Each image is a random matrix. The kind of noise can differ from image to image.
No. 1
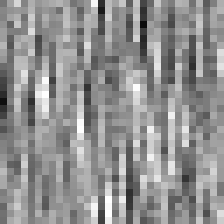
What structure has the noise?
streaked along the columns
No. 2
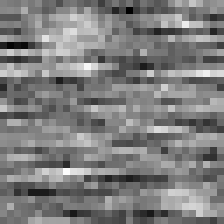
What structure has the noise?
streaked along the rows
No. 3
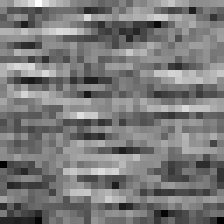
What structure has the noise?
streaked along the rows
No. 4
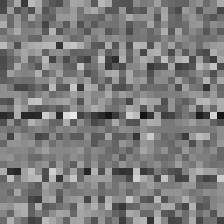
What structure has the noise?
rows of uneven size
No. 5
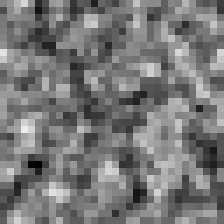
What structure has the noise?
blotchy
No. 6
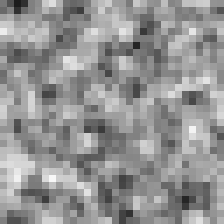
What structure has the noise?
blotchy
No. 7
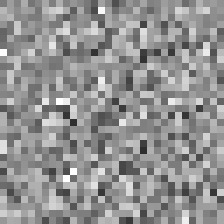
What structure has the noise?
low rank plus noise
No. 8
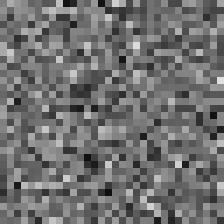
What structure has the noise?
independent entries
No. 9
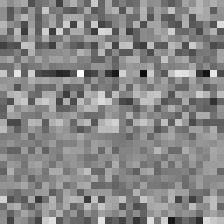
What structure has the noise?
rows of uneven size
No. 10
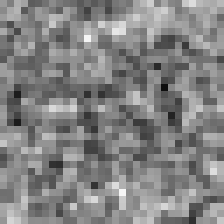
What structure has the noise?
blotchy
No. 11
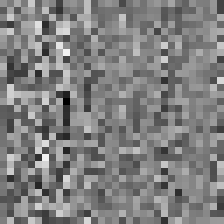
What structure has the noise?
columns of uneven size
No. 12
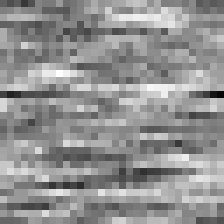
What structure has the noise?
streaked along the rows
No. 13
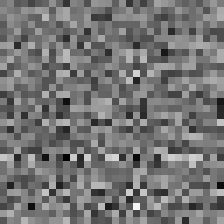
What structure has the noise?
low rank plus noise
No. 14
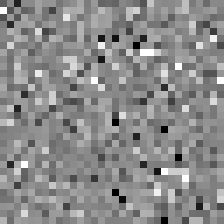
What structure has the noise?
heavy tails
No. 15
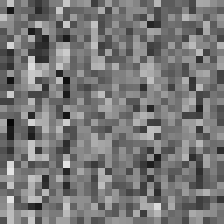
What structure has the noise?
columns of uneven size
